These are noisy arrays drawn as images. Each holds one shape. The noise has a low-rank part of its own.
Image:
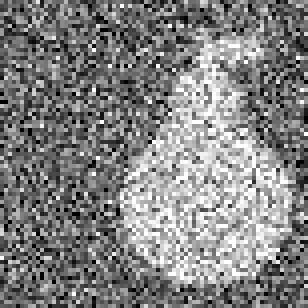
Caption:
light pear
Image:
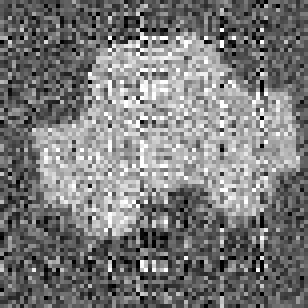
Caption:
light car
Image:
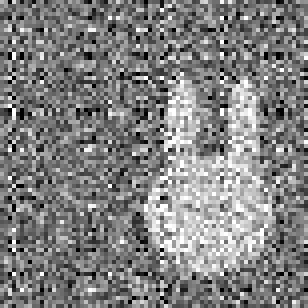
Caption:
light rabbit's head
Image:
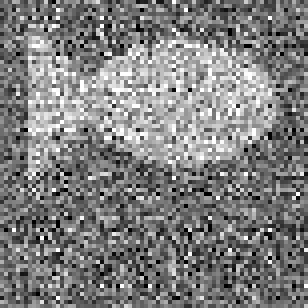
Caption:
light fish
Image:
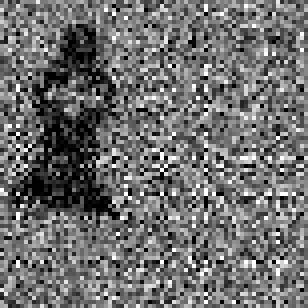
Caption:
dark chess bishop
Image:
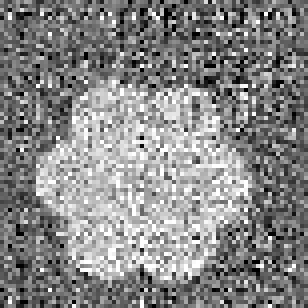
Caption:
light flower
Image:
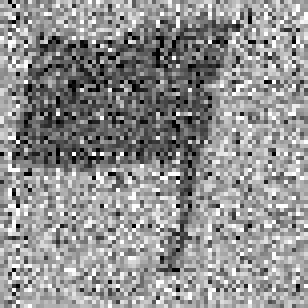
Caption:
dark flag
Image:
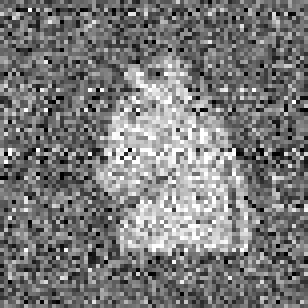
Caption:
light chess knight
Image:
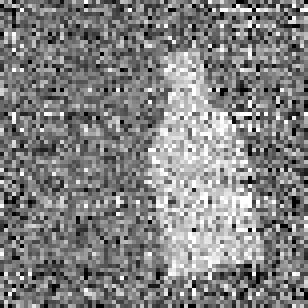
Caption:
light bottle
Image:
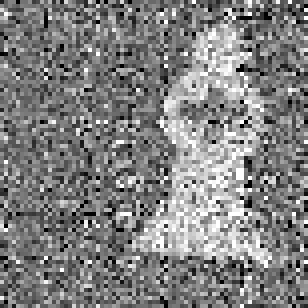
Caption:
light chess bishop
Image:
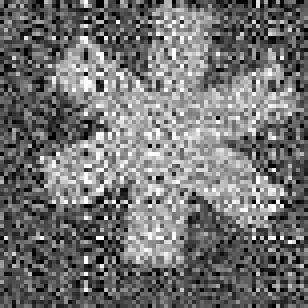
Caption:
light asterisk
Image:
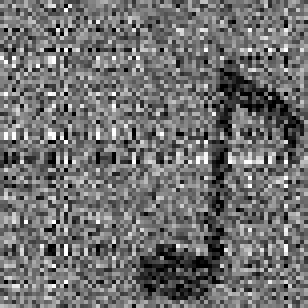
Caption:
dark musical note
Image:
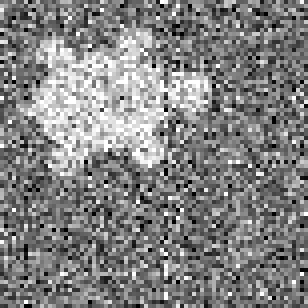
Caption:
light turtle
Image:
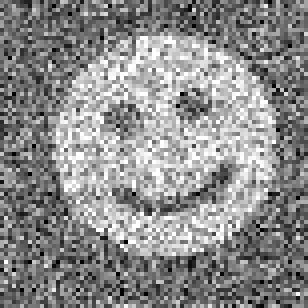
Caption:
light smiling face
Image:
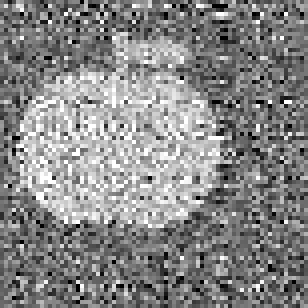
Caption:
light apple
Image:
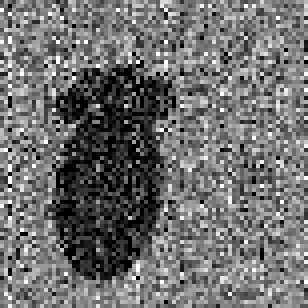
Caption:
dark footprint
